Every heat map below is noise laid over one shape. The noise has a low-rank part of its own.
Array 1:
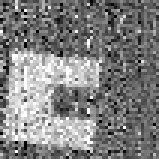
light square with a notch
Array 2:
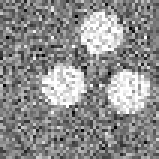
light three dots
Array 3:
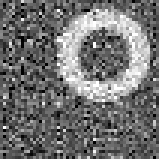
light ring
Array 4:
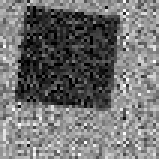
dark square
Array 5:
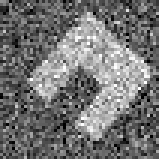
light square with a notch
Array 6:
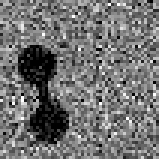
dark dumbbell
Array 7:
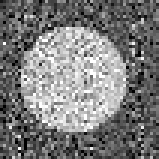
light disc
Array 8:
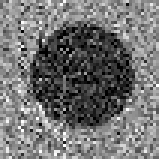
dark disc
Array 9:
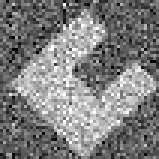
light square with a notch
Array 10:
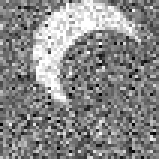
light crescent
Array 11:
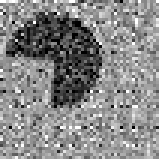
dark disc with a wedge cut out
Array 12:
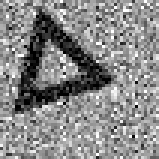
dark triangle frame
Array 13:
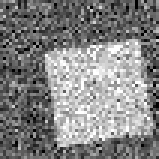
light square
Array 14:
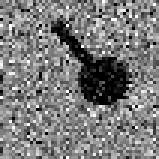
dark lollipop
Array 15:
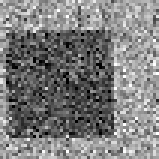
dark square
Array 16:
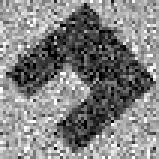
dark square with a notch
